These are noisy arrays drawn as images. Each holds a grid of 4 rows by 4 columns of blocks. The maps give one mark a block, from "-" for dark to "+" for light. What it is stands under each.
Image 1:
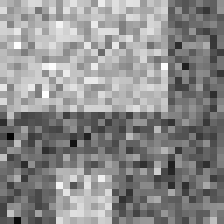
+++-
+++-
----
-+--
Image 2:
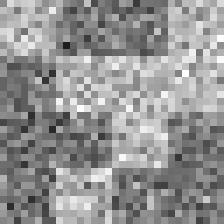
+--+
-+++
--+-
-+--
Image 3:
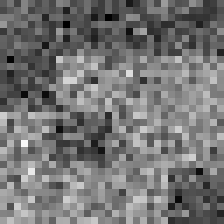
----
-+++
+-++
+++-
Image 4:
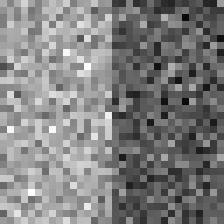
++--
++--
++--
++--
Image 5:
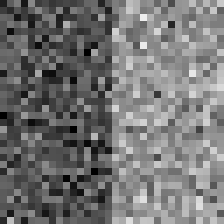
--++
--++
--++
--++
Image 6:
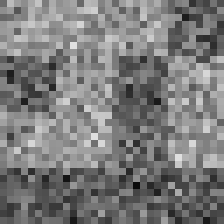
+++-
-+-+
++-+
----
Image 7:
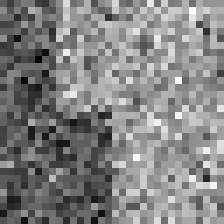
-+++
-+++
--++
--++
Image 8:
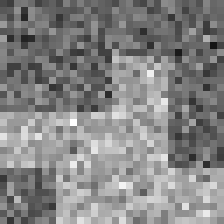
----
--+-
+++-
-+++
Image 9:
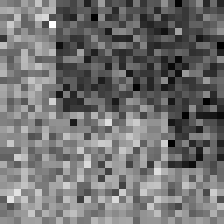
+---
+---
+++-
++++
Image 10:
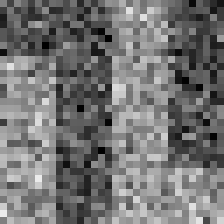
--+-
+-+-
+-+-
+-++
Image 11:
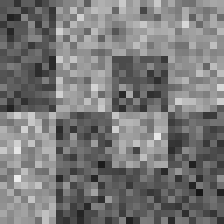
-+++
-+-+
+-+-
+---
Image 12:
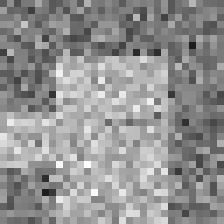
----
-++-
+++-
-++-
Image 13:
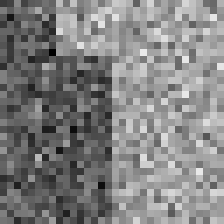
-+++
--++
--++
--++
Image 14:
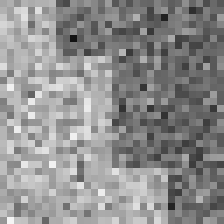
+---
++--
++--
+++-
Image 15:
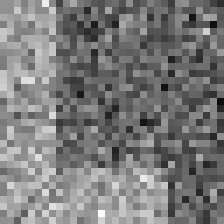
+---
+---
+---
+++-
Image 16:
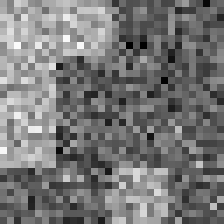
++--
+---
+---
--+-
